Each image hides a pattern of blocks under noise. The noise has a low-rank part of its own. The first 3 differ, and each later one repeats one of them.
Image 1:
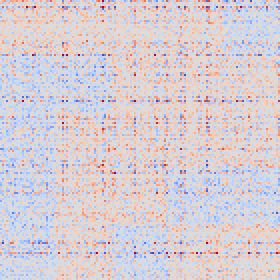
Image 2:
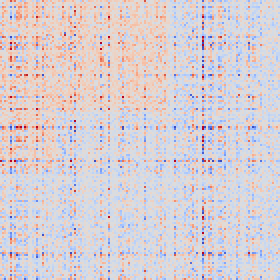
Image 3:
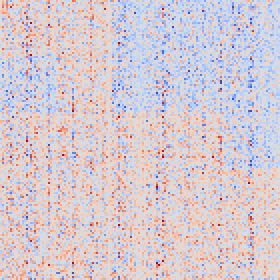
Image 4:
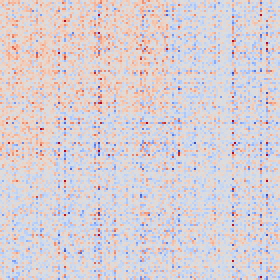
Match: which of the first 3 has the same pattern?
2
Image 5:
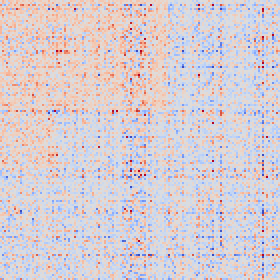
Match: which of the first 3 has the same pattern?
2
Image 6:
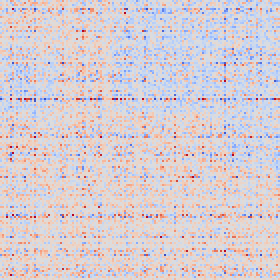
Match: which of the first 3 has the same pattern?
3
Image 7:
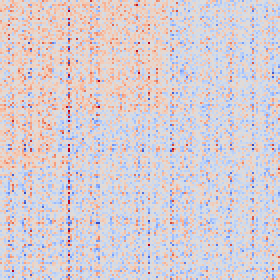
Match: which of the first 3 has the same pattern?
2
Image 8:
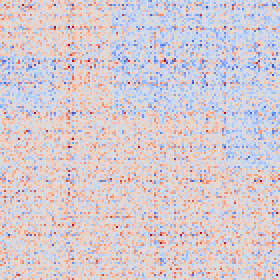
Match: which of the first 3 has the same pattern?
3
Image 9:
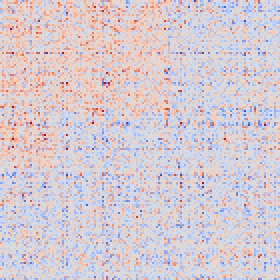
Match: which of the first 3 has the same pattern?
2
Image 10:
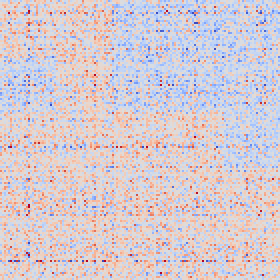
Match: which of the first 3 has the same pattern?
3
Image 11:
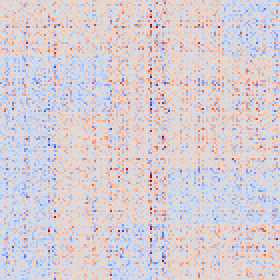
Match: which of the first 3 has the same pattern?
1
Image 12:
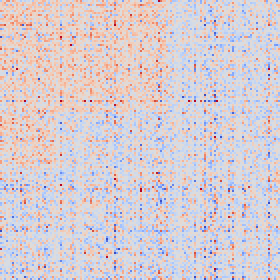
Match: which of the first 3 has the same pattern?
2
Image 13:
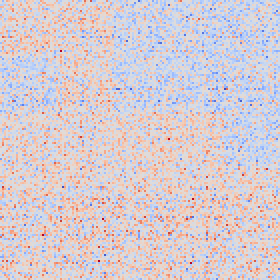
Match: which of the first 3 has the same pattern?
3
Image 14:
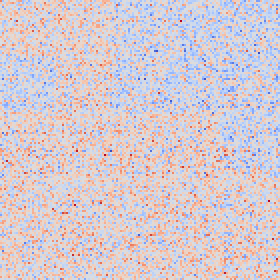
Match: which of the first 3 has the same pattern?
3
